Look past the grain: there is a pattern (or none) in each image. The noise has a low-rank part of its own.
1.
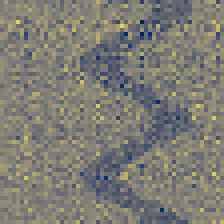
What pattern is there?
a wavy band
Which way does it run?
top to bottom
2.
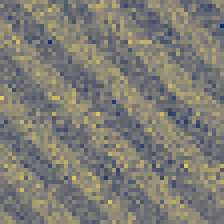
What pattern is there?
diagonal stripes
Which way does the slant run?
top left to bottom right
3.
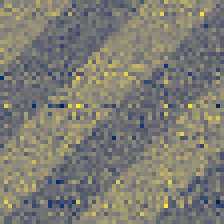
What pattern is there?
diagonal stripes
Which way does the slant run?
bottom left to top right
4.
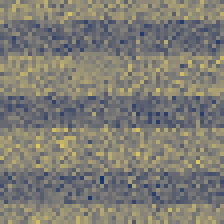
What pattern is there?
horizontal stripes
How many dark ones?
3
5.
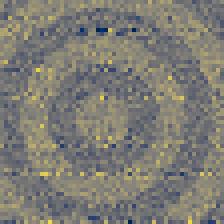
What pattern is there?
rings round one point
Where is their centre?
centre
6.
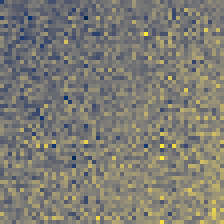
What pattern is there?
a smooth slope
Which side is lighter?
bottom right
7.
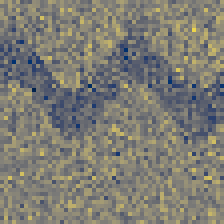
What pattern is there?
a wavy band
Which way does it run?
left to right
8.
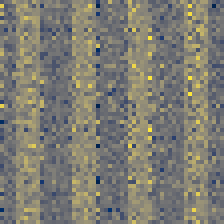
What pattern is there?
vertical stripes
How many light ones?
4
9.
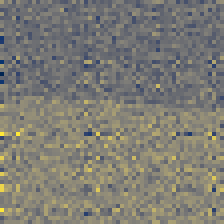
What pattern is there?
a sharp edge
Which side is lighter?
bottom
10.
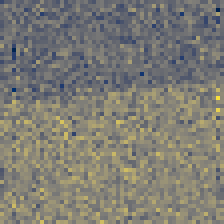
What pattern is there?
a sharp edge
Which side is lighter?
bottom
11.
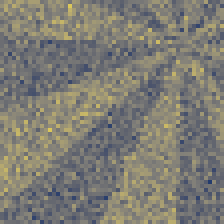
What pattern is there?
spokes from one point
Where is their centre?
top right
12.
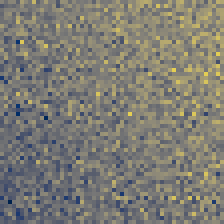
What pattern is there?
a smooth slope
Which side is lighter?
top right
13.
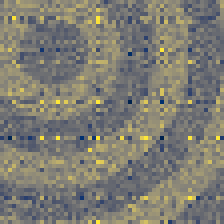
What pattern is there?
rings round one point
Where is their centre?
top left
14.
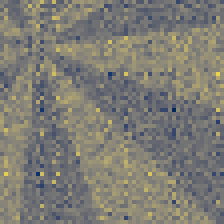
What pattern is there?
spokes from one point
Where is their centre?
top left
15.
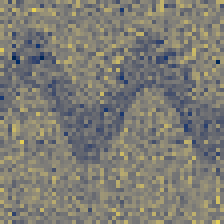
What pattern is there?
a wavy band
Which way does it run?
left to right
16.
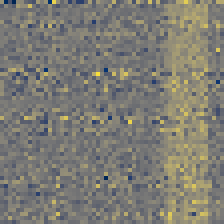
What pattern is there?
one vertical stripe
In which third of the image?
right
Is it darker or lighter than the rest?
lighter
